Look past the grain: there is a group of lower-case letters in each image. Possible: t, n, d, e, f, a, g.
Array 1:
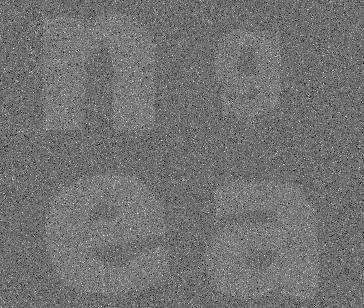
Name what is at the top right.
g
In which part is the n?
top left
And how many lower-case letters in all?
4
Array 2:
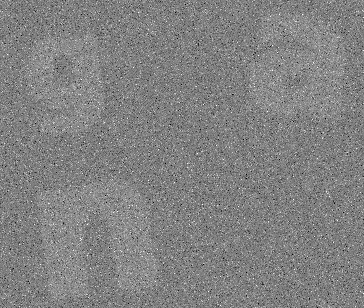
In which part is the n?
bottom left
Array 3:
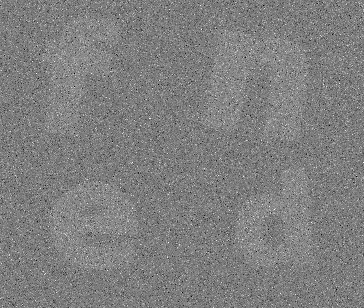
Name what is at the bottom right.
d
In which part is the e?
bottom left
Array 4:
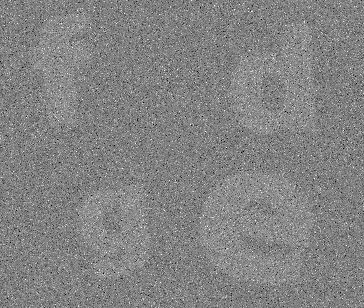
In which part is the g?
bottom left
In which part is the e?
bottom right
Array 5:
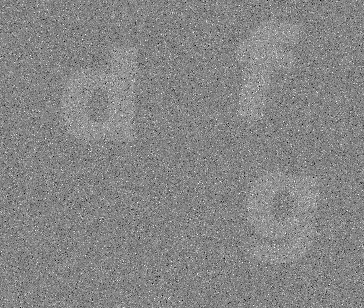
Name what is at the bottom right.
g
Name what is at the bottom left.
nothing
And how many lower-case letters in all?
3
